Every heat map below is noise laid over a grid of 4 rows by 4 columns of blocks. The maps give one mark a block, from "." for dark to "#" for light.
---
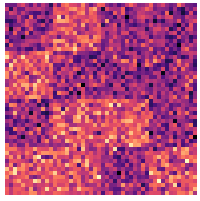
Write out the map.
.#..
#...
.##.
##.#
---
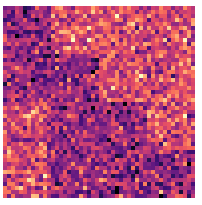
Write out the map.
.###
..##
#..#
#...
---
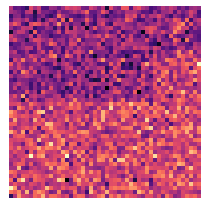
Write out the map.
....
...#
####
####
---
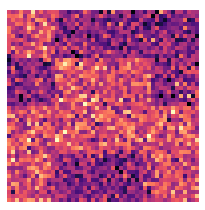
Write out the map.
#...
.##.
####
#..#
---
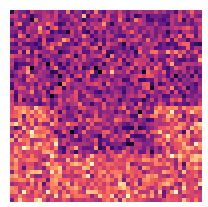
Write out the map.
....
....
#..#
####
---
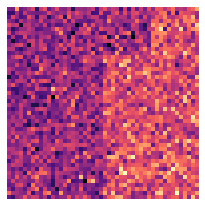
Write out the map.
...#
..##
..##
..##
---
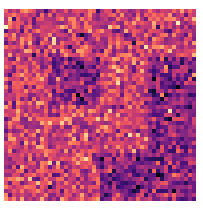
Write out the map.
####
#.#.
###.
##..
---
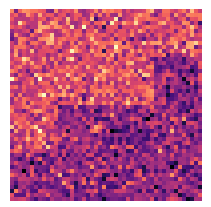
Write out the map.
####
###.
#...
....
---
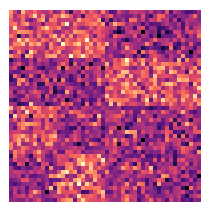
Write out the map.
##..
..##
#...
.#..
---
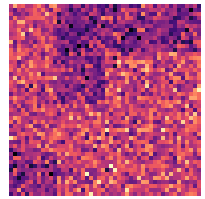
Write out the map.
#...
#.##
####
.###
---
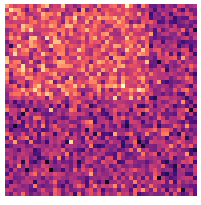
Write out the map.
###.
###.
....
....
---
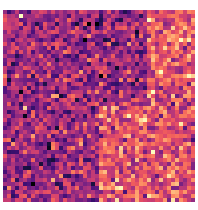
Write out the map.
...#
...#
..##
..##
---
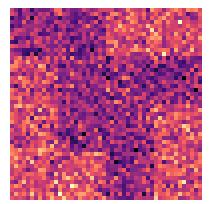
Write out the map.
..##
#...
#..#
##.#
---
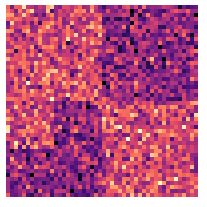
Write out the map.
##..
##..
#.##
..##
